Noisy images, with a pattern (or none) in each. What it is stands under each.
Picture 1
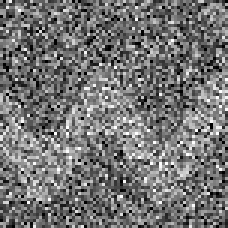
a wavy band
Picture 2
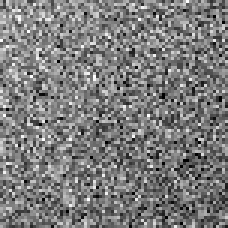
a smooth slope
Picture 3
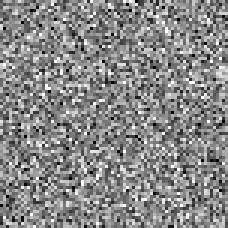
only noise
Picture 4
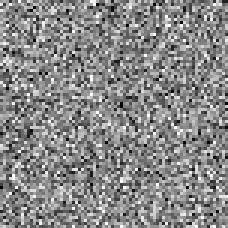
only noise
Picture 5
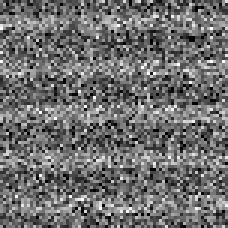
horizontal stripes
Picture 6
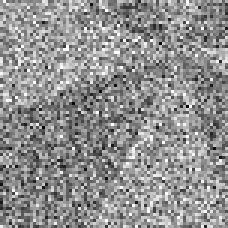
spokes from one point
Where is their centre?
top right
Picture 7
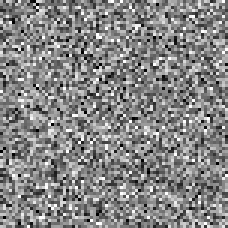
only noise
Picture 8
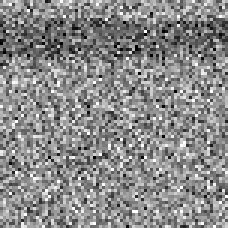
one horizontal stripe
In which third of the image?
top
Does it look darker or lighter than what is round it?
darker
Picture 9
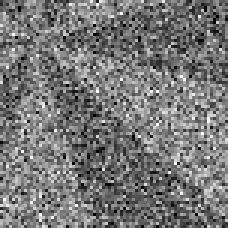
spokes from one point
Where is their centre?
top left
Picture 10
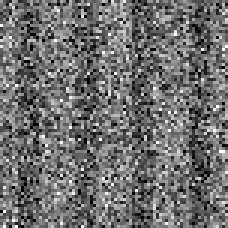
vertical stripes
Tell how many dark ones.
4
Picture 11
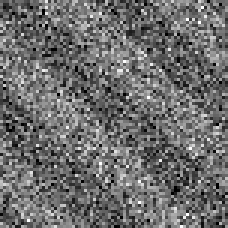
diagonal stripes
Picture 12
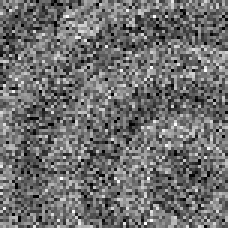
rings round one point
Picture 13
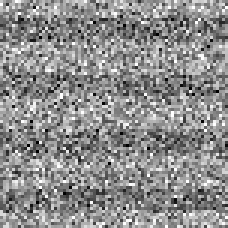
horizontal stripes
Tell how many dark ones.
4
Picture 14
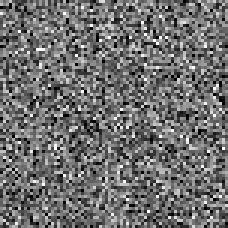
only noise
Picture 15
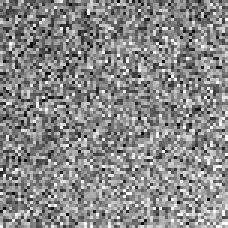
a smooth slope
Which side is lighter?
bottom right
